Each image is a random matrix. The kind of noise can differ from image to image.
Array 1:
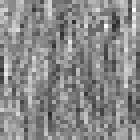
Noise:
streaked along the columns
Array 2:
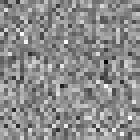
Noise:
low rank plus noise
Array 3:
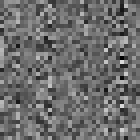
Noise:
columns of uneven size
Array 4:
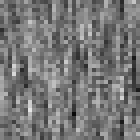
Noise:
streaked along the columns
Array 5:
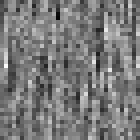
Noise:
streaked along the columns
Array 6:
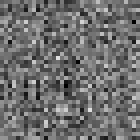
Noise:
low rank plus noise
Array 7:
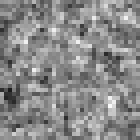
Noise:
blotchy
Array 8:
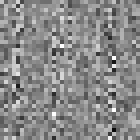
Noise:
columns of uneven size
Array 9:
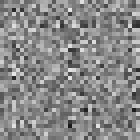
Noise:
low rank plus noise
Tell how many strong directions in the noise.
two
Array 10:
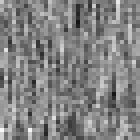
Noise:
streaked along the columns
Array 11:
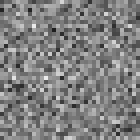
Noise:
independent entries
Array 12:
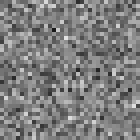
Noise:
independent entries
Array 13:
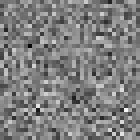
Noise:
low rank plus noise
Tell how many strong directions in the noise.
five to eight
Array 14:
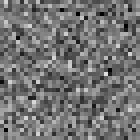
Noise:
independent entries
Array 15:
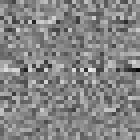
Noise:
rows of uneven size
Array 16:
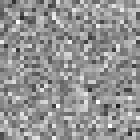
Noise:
independent entries
